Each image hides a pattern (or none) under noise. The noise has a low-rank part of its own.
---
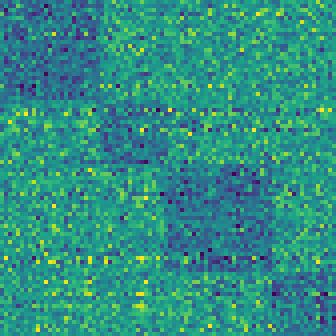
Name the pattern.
blocks along the diagonal
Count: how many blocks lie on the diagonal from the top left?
4
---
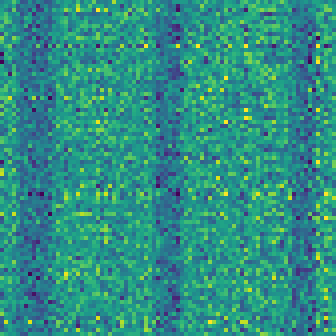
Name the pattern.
bands of columns
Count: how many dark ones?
3
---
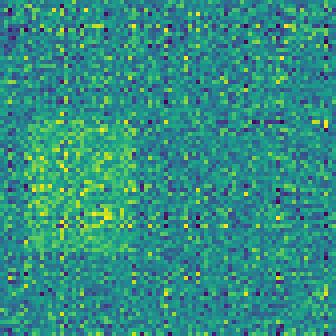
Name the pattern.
one block
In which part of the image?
middle left
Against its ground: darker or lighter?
lighter
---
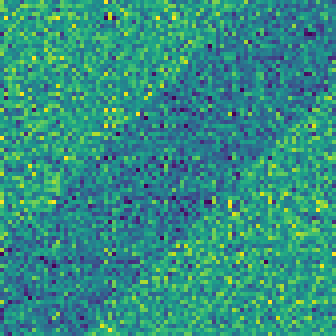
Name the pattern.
a diagonal band
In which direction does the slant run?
bottom left to top right
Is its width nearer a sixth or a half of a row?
a half
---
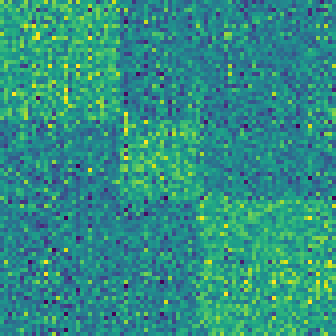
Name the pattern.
blocks along the diagonal
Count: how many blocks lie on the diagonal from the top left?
3
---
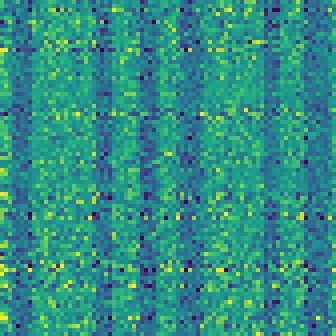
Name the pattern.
bands of columns
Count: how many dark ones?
6
